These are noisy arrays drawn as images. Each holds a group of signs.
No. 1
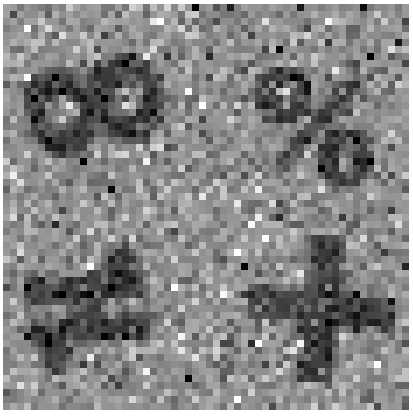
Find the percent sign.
top right
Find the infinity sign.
top left
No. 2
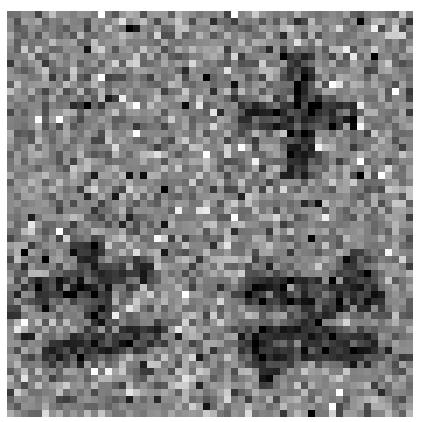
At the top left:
nothing
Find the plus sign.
top right
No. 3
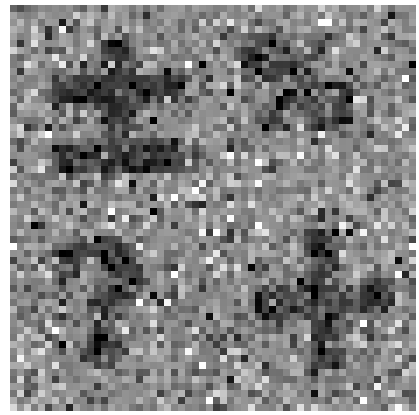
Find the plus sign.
bottom right
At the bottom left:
question mark
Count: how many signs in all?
4
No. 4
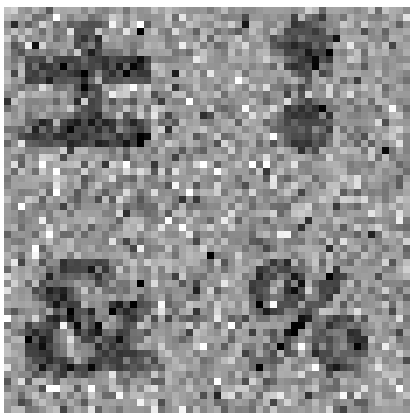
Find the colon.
top right
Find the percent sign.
bottom right
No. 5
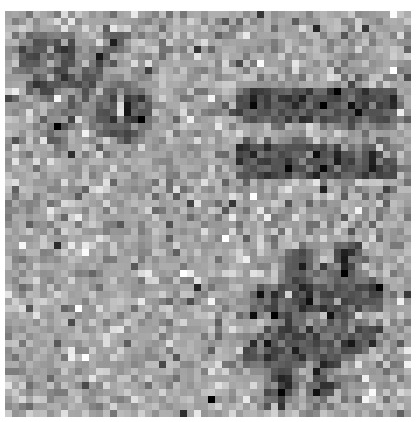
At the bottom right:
hash sign
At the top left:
percent sign
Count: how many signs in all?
3
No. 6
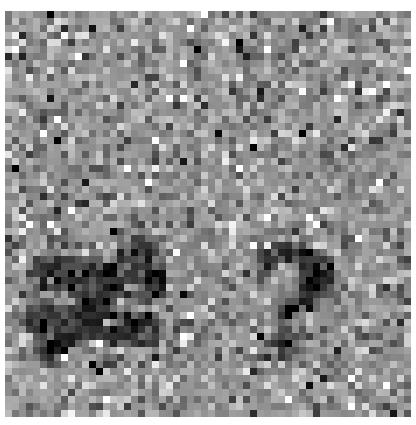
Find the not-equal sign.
bottom left
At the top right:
nothing
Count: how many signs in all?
2
